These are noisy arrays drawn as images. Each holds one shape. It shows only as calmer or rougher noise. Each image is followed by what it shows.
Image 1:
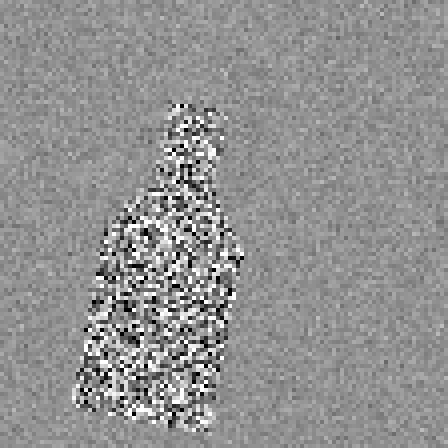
bottle
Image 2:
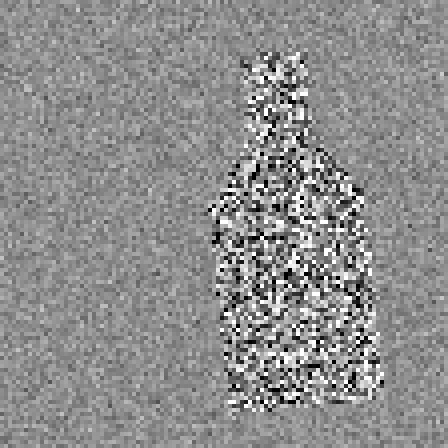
bottle
